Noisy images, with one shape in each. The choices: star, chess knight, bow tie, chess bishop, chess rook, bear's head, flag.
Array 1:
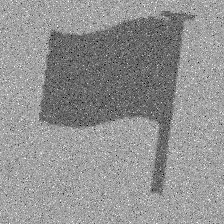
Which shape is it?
flag
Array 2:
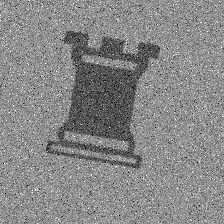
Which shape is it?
chess rook
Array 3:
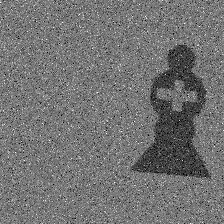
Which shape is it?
chess bishop
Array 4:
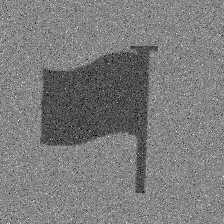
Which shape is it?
flag
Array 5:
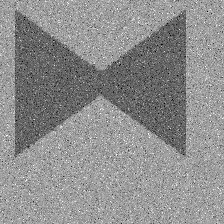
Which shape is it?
bow tie
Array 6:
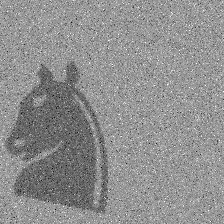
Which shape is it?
chess knight
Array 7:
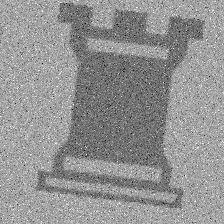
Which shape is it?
chess rook
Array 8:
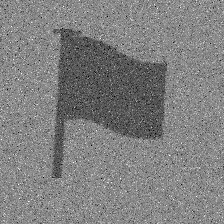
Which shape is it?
flag
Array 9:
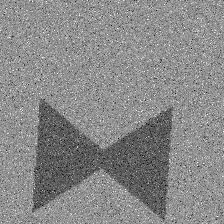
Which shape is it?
bow tie
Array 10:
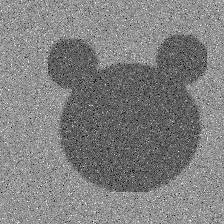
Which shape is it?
bear's head
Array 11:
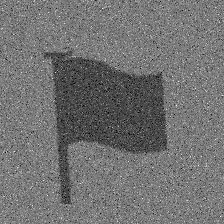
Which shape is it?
flag
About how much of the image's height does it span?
two thirds
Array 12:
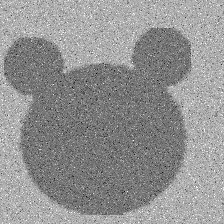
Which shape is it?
bear's head
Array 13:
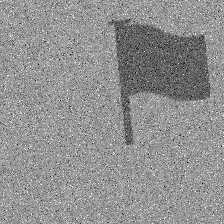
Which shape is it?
flag
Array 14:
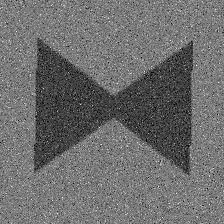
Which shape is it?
bow tie
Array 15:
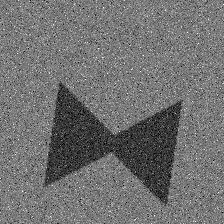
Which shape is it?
bow tie
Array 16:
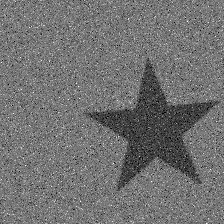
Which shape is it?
star
